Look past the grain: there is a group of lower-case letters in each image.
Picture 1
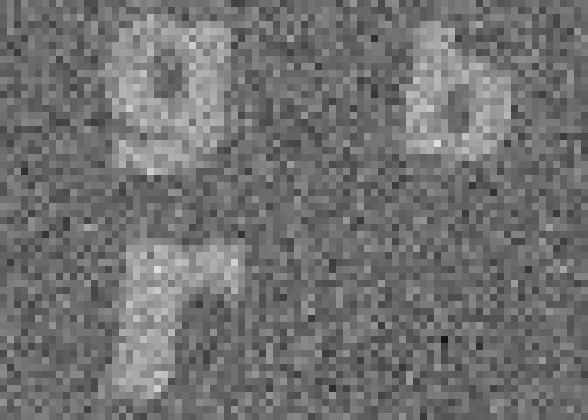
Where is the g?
top left
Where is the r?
bottom left
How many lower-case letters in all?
3
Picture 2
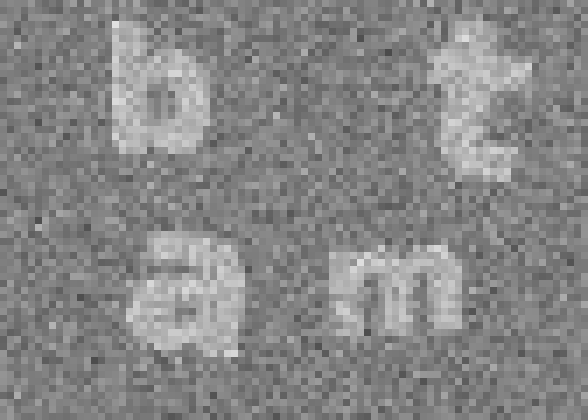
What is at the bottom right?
m
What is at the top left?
b
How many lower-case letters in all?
4
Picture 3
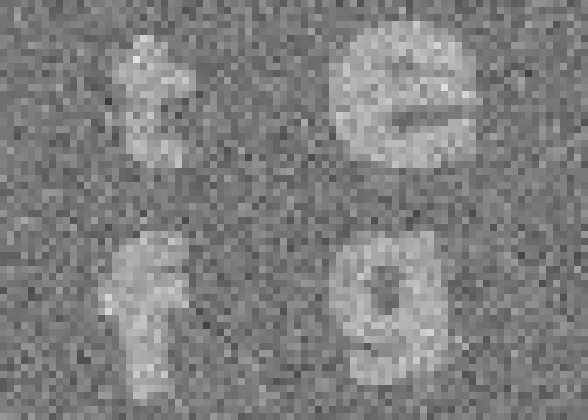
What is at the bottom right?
g
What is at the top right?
e
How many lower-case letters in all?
4
